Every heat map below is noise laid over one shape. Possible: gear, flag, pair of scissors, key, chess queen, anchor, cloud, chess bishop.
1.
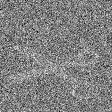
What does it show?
light pair of scissors
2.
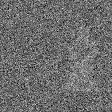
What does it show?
light chess bishop
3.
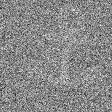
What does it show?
light anchor
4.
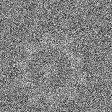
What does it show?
light gear
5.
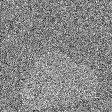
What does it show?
light cloud
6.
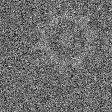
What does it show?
light gear
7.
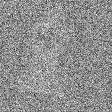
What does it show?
light chess bishop
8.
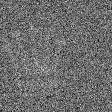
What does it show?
light chess queen
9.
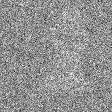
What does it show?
light chess bishop
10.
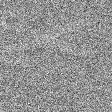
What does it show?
light pair of scissors
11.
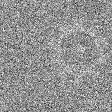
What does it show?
light gear
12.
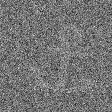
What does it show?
light anchor
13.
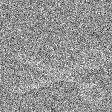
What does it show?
light pair of scissors
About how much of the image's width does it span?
nearly all
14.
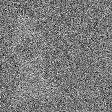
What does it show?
light chess bishop
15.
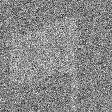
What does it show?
light flag
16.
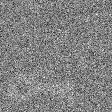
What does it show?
light key
